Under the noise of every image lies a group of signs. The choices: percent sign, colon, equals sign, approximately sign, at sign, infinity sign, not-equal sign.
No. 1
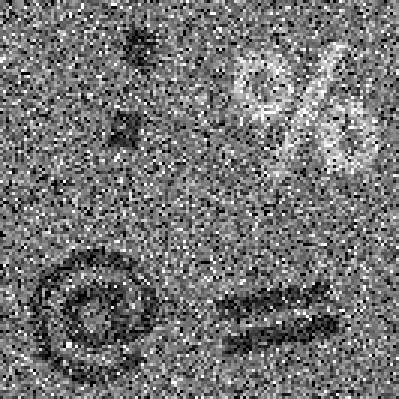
top left: dark colon; top right: light percent sign; bottom left: dark at sign; bottom right: dark equals sign
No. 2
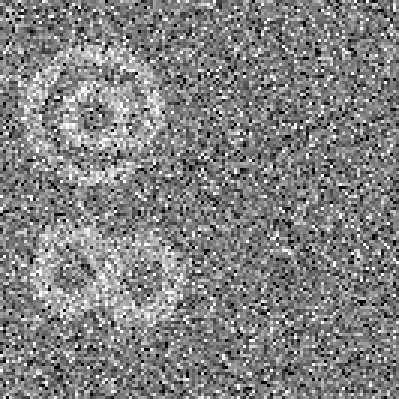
top left: light at sign; bottom left: light infinity sign
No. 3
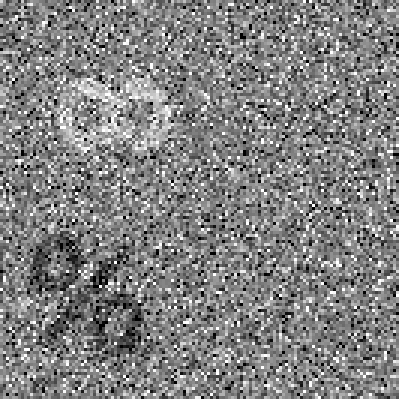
top left: light infinity sign; bottom left: dark percent sign
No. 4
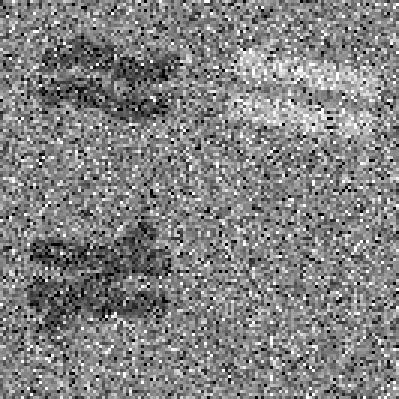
top left: dark approximately sign; top right: light equals sign; bottom left: dark not-equal sign
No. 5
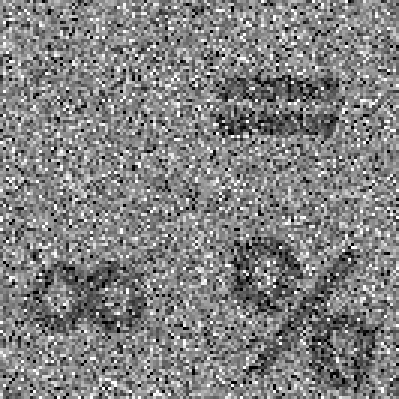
top right: dark equals sign; bottom left: dark infinity sign; bottom right: dark percent sign
